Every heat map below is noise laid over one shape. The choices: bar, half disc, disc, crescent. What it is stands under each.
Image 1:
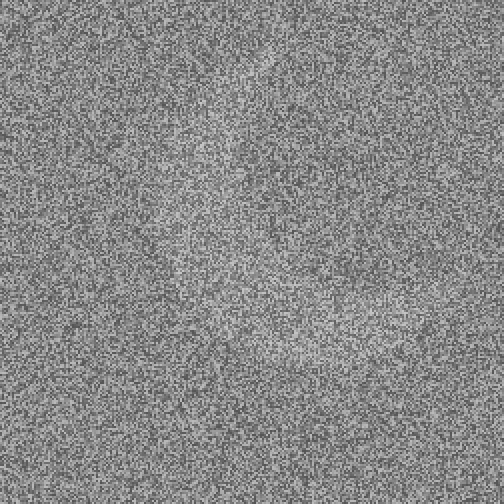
crescent
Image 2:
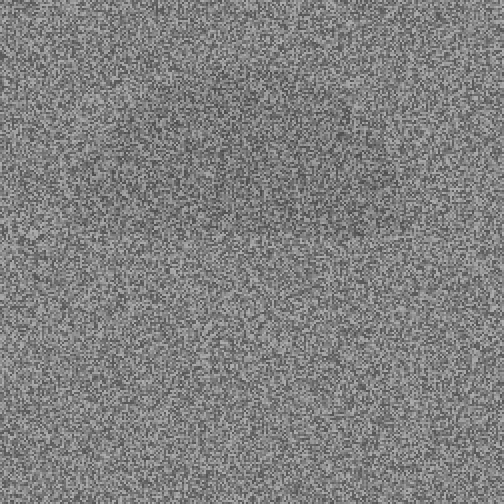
half disc
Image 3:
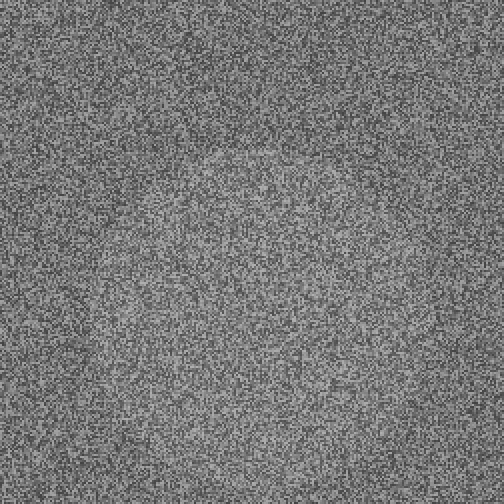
disc
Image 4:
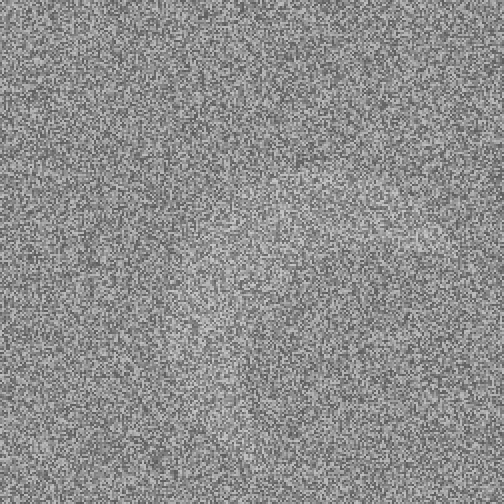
crescent
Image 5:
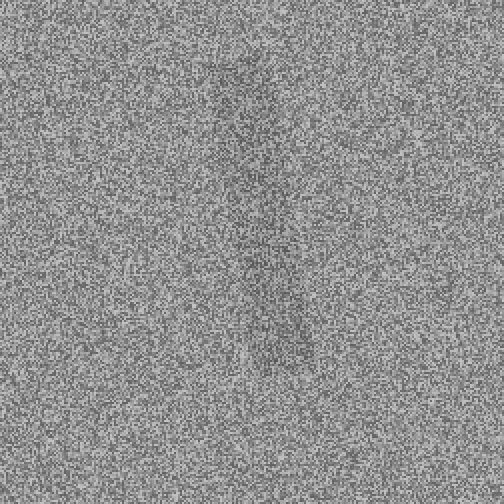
bar
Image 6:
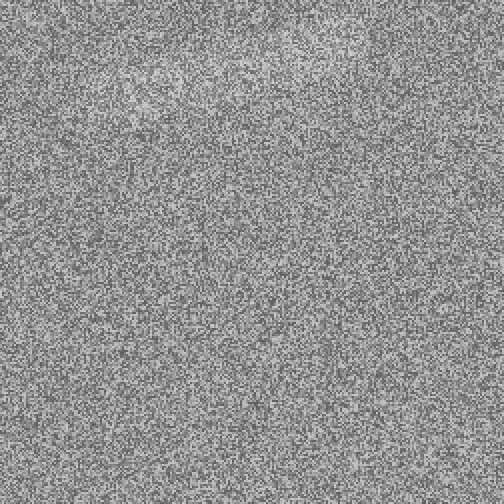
bar
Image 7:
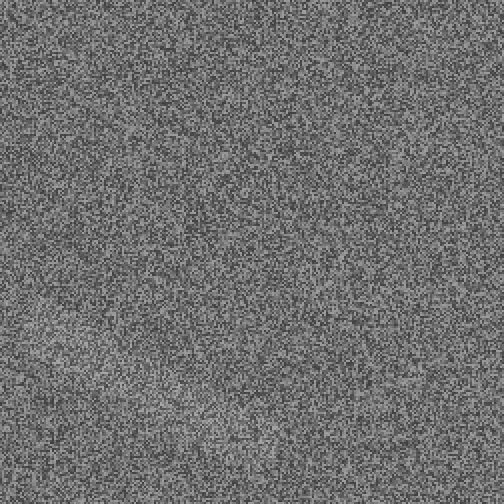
bar
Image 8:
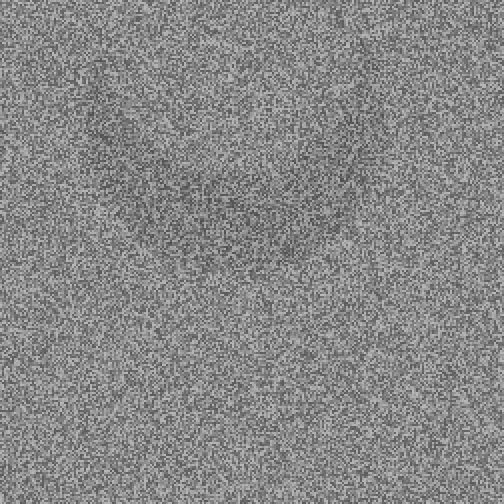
crescent
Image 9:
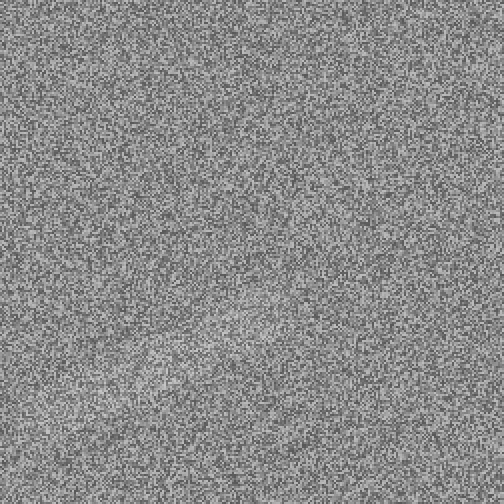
bar
